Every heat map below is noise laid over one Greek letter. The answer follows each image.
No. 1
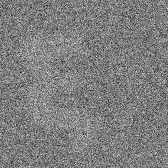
xi
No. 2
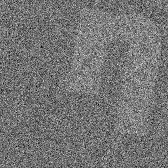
eta
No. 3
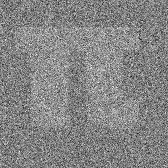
pi
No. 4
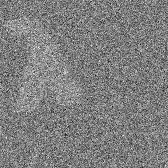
lambda
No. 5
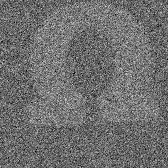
omega
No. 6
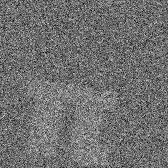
pi
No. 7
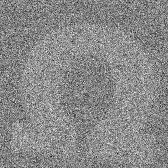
omega
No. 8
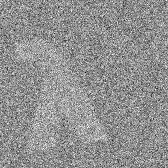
lambda
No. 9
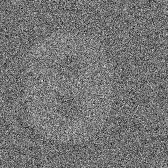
theta
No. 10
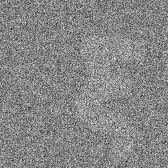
xi
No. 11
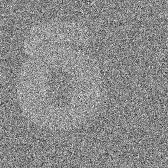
delta
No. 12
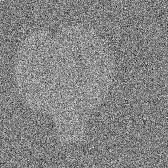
phi
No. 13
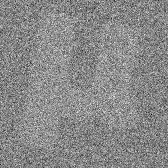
mu
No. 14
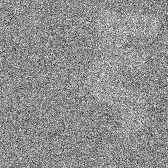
xi
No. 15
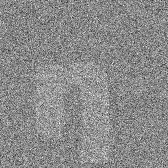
eta
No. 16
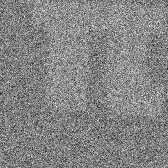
pi
